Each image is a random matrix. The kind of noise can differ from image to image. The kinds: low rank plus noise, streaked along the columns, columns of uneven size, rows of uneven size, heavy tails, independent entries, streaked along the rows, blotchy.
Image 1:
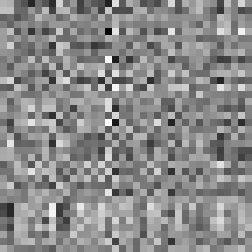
low rank plus noise
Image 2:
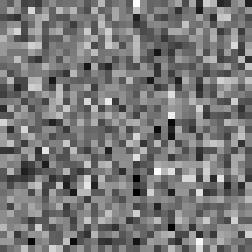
low rank plus noise
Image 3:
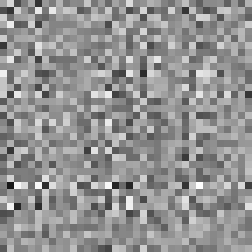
low rank plus noise
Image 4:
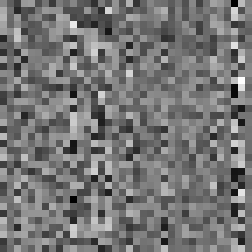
columns of uneven size
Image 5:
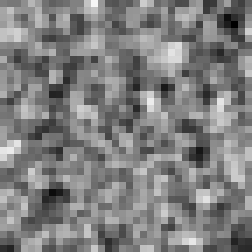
blotchy
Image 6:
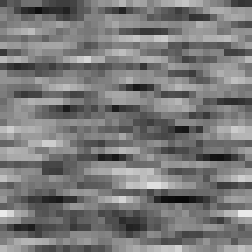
streaked along the rows
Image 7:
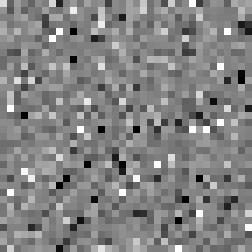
heavy tails
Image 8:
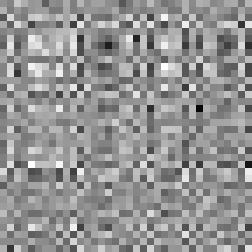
low rank plus noise
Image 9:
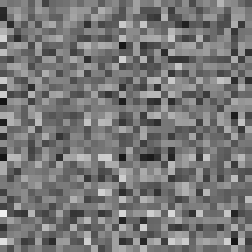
low rank plus noise
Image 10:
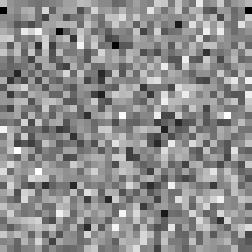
independent entries
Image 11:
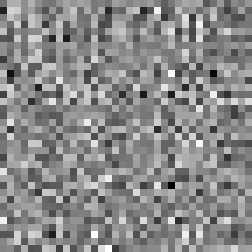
low rank plus noise
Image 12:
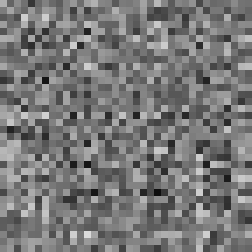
low rank plus noise
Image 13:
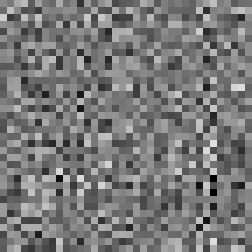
low rank plus noise
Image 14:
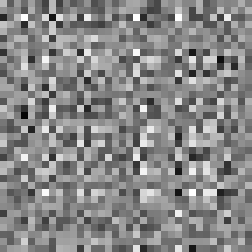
low rank plus noise
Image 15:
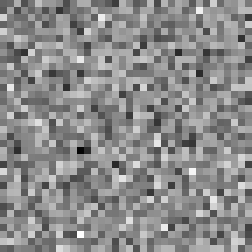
independent entries
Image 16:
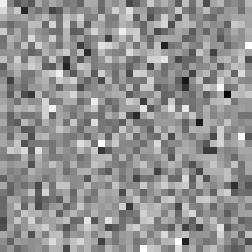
independent entries
